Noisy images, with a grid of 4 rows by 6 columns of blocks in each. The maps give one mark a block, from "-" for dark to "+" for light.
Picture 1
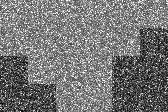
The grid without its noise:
+ + + + + +
+ + + + + -
- + + + - -
- - + + - -
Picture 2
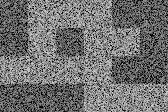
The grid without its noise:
- + + + - -
- + - + + -
+ + + + - -
- - - + + +
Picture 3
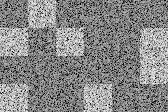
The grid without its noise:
- + - - - -
+ - + - - +
- - - - - +
+ - - + - -
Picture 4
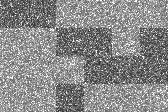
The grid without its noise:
- - + + + +
+ + - - + -
+ + + - - -
+ + - + + +
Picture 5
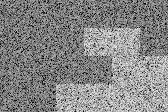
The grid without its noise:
- - - - - -
- - - + + -
- - - - + +
- - + + + +
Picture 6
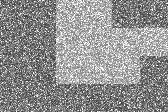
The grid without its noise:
- - + + - -
- - + + + +
- - + + + -
- - - - - -
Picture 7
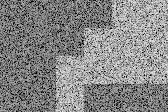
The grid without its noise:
- - - - + +
- - - + + +
- - + + + +
- - + - - -
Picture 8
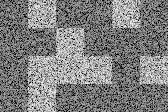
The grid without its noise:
- + - - + -
- - + - - -
- + + + - +
- + - - - -
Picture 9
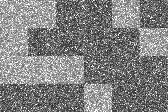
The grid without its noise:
+ + - - + -
+ - - - - +
+ + + - - -
- - - + - -
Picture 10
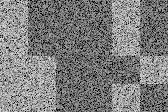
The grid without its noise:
+ - - - + -
+ - - - + -
+ + - - - +
+ + - - + -
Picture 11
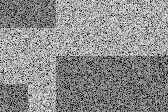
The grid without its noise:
- - + + + +
+ + + + + +
+ + - - - -
- + - - - -
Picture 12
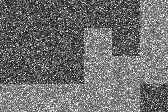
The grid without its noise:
- - - - - +
- - - + - +
- - - + + +
+ + + + + -
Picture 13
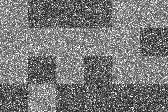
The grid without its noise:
+ - - - + +
+ + + + + -
+ - + - + +
- + - - - -
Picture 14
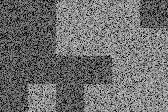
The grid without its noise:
- - + + + -
- - + + + +
- - - - + +
- + - + + +
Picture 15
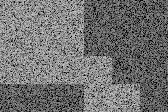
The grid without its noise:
+ + + - - -
+ + + - - -
+ + + + - -
- - - + + -
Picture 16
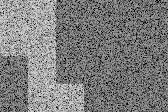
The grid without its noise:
+ + - - - -
+ + - - - -
- + - - - -
- + + - - -
